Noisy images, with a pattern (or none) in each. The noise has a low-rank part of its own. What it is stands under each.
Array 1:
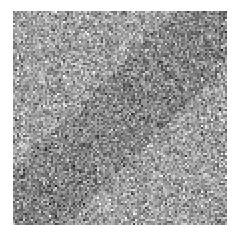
a diagonal band
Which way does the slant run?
bottom left to top right
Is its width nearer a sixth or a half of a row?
a half
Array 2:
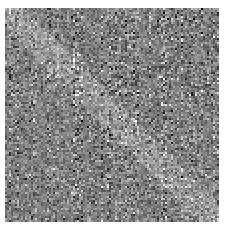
a diagonal band
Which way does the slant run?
top left to bottom right
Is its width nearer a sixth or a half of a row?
a sixth
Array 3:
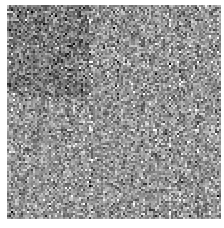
one block
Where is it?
top left
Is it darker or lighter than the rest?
darker
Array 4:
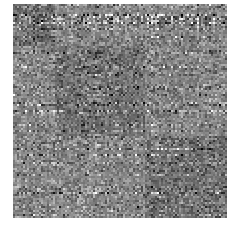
blocks along the diagonal
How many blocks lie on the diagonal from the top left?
3
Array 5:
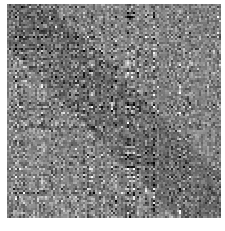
a diagonal band
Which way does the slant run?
top left to bottom right
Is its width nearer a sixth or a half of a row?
a half
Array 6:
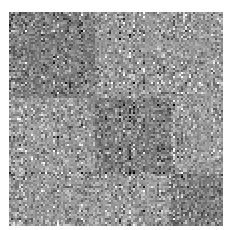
blocks along the diagonal
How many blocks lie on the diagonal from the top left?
3
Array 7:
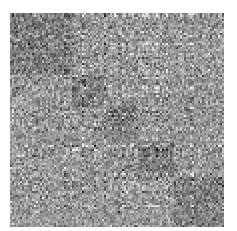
blocks along the diagonal
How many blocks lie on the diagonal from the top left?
5
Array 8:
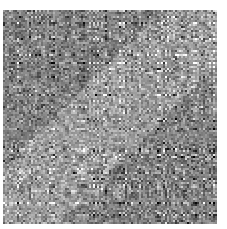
a diagonal band
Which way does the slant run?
bottom left to top right
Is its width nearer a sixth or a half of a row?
a half
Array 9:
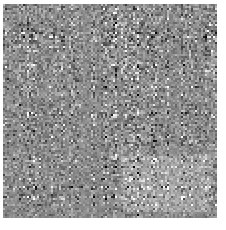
one block
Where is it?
bottom right
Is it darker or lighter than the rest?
lighter
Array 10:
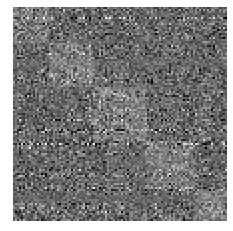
blocks along the diagonal
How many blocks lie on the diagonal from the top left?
5
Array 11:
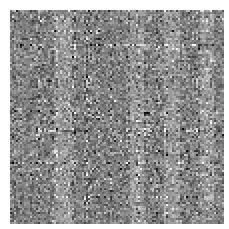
bands of columns
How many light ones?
4
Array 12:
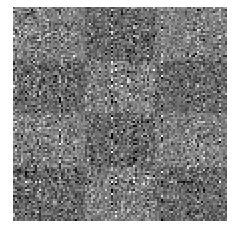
a checkerboard
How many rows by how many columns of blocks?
4 by 3
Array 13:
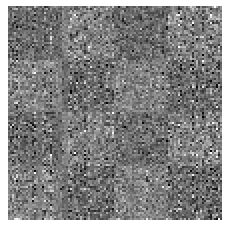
a checkerboard
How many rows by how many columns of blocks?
4 by 4
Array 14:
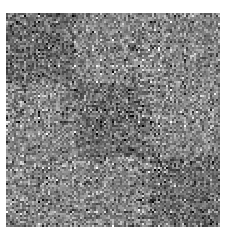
blocks along the diagonal
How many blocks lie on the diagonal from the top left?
3
